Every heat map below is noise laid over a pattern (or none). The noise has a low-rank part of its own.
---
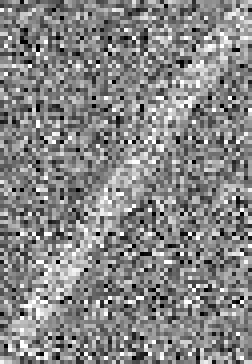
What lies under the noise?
a diagonal band
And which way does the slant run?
bottom left to top right
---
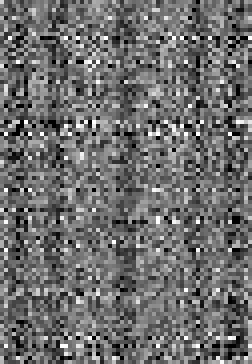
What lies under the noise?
bands of columns
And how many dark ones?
5
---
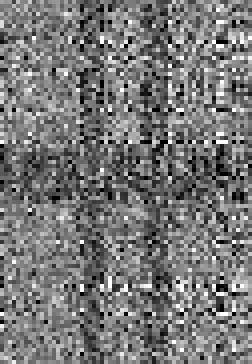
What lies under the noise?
bands of rows crossing bands of columns
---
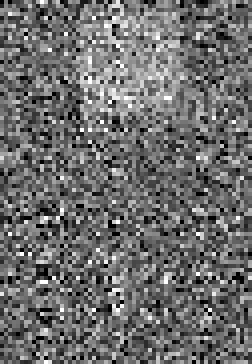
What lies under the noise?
one block
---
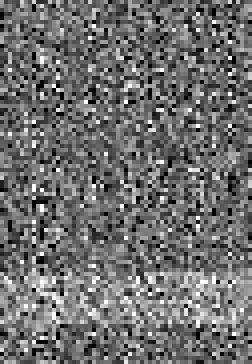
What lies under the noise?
one band of rows
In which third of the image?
bottom
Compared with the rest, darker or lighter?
lighter
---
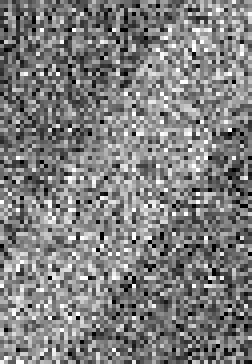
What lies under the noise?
a diagonal band
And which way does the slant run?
bottom left to top right
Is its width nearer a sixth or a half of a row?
a half
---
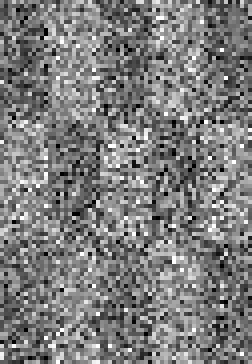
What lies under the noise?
a checkerboard
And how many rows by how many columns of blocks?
3 by 5
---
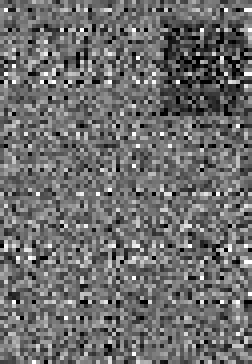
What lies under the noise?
one block
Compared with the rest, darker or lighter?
darker
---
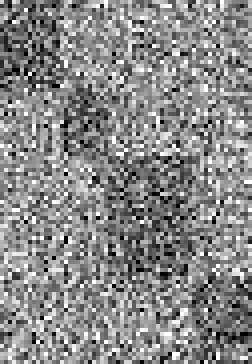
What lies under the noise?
blocks along the diagonal
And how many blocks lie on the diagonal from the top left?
4
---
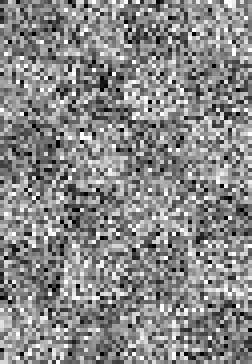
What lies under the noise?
a checkerboard
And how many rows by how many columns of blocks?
6 by 4
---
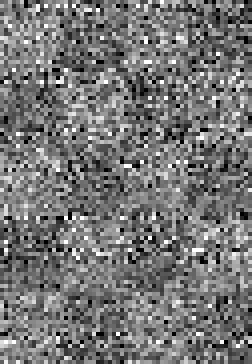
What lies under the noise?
a checkerboard
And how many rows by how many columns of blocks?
5 by 4
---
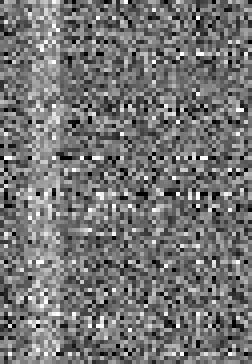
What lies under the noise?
one band of columns
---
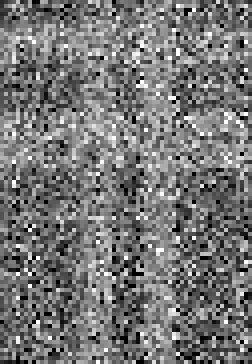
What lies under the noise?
bands of rows crossing bands of columns
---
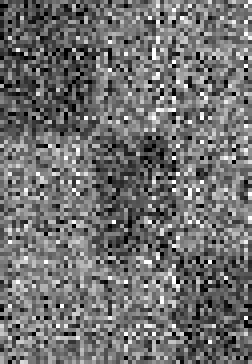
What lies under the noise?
blocks along the diagonal
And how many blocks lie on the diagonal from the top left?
3
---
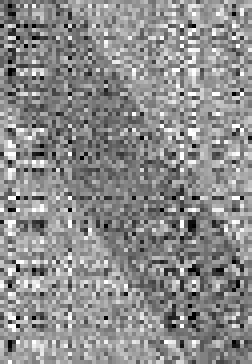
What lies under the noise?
a diagonal band
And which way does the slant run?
top left to bottom right
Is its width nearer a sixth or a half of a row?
a half
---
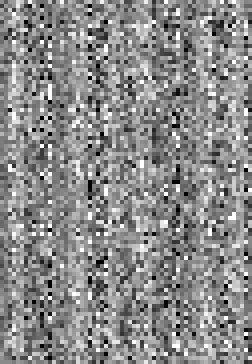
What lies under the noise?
bands of columns
